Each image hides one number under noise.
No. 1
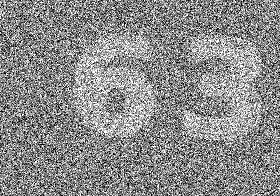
63
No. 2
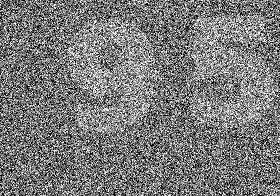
95
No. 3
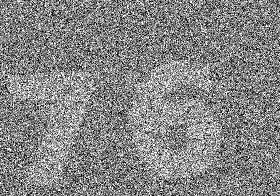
76
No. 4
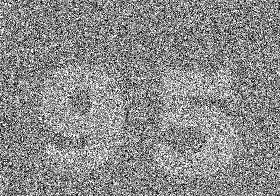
95
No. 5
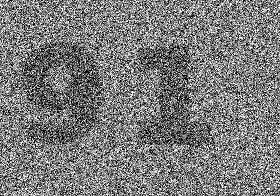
91
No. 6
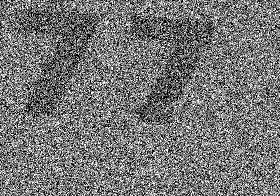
77
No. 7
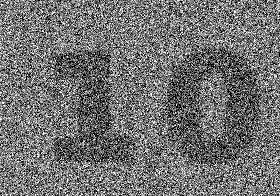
10
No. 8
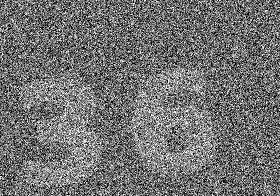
36
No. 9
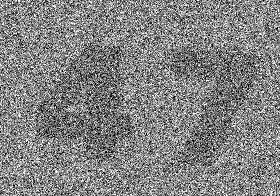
47
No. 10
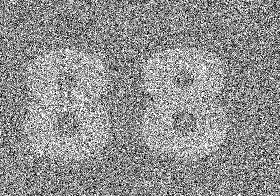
88
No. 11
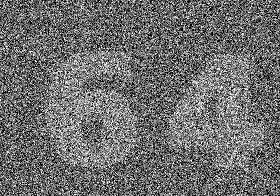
64
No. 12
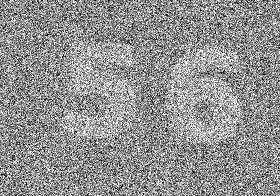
56
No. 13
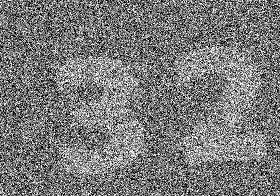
32
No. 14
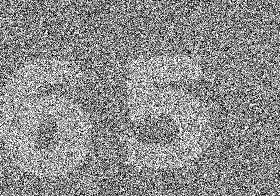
65
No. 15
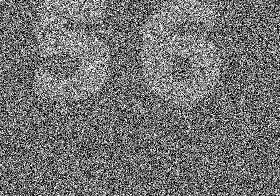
56
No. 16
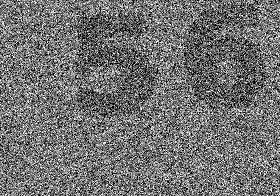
56
